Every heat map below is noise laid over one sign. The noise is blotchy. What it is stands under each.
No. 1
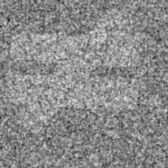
not-equal sign
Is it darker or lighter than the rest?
lighter
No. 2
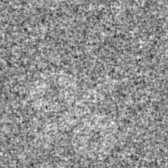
percent sign
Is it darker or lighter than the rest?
lighter
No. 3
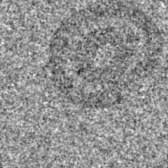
at sign
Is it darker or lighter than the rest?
darker
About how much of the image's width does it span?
two thirds
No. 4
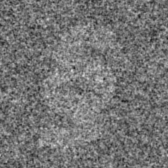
section sign
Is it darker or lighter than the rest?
lighter
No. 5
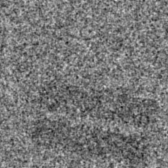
equals sign
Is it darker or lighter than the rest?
darker
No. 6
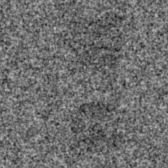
colon
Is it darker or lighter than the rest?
darker
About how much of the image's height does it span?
nearly all
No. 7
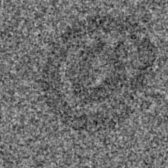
at sign
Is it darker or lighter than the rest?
darker
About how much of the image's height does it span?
two thirds
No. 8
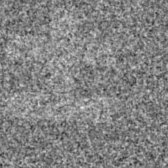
plus-minus sign
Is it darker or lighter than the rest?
lighter
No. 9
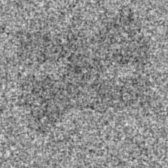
not-equal sign
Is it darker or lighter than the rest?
darker
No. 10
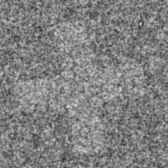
plus sign
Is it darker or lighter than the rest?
lighter
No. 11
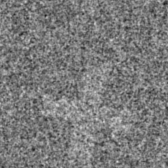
plus sign
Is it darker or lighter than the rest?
lighter
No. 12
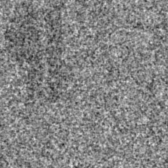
pilcrow
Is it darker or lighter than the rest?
darker
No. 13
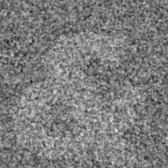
ampersand
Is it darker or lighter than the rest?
lighter
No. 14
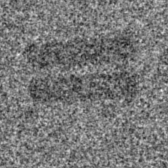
equals sign
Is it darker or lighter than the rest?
darker
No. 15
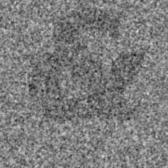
ampersand
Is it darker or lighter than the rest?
darker
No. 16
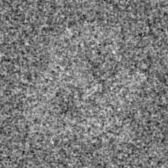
ampersand
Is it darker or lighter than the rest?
lighter
